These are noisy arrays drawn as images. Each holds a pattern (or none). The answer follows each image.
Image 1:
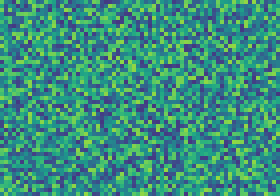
only noise
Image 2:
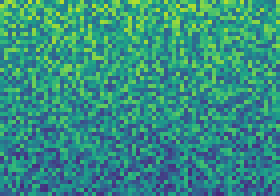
a smooth slope
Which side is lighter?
top
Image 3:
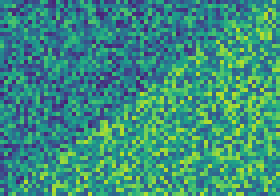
a sharp edge
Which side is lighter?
bottom right
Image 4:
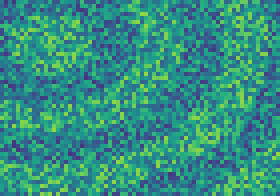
rings round one point
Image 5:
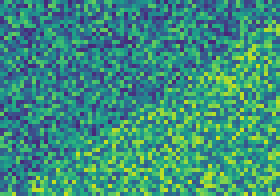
a sharp edge
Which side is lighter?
bottom right
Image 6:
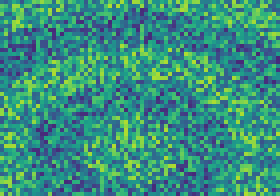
rings round one point
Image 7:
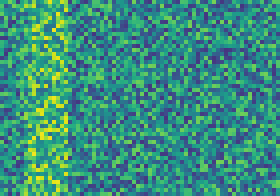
one vertical stripe
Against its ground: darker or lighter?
lighter
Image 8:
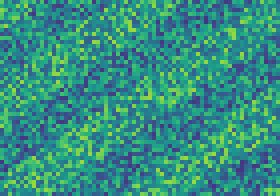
diagonal stripes
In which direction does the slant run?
bottom left to top right
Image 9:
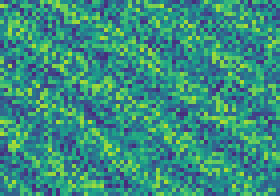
diagonal stripes
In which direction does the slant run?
top left to bottom right
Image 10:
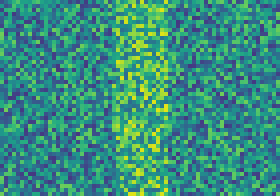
one vertical stripe
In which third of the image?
middle
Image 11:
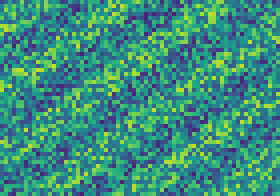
diagonal stripes
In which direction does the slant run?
bottom left to top right
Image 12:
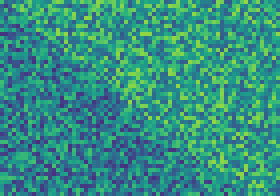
a sharp edge
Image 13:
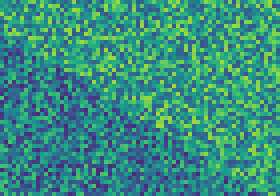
a sharp edge
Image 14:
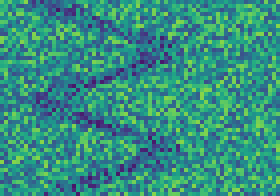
a wavy band
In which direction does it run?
top to bottom
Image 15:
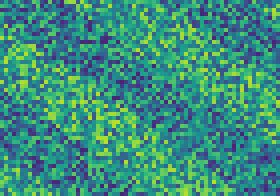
diagonal stripes
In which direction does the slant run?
top left to bottom right
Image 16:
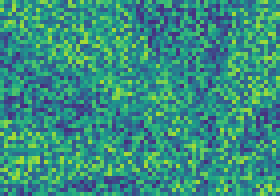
spokes from one point
